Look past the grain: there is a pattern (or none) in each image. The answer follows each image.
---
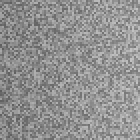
a smooth slope
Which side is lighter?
right
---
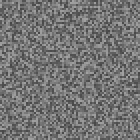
only noise
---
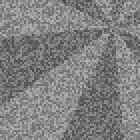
spokes from one point
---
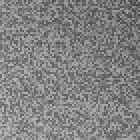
a smooth slope
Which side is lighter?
bottom left
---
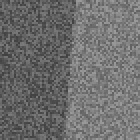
a sharp edge
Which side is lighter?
right
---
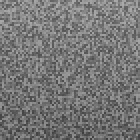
a smooth slope
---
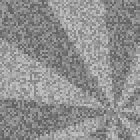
spokes from one point
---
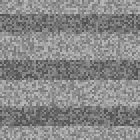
horizontal stripes
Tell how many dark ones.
3
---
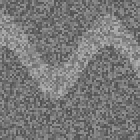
a wavy band
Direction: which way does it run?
left to right
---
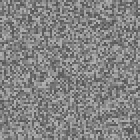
only noise
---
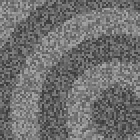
rings round one point
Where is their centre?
bottom right
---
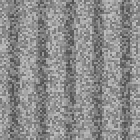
vertical stripes
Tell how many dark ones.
5
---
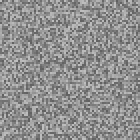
only noise
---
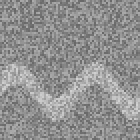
a wavy band
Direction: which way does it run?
left to right
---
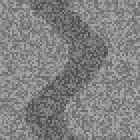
a wavy band
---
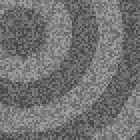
rings round one point
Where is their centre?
top left
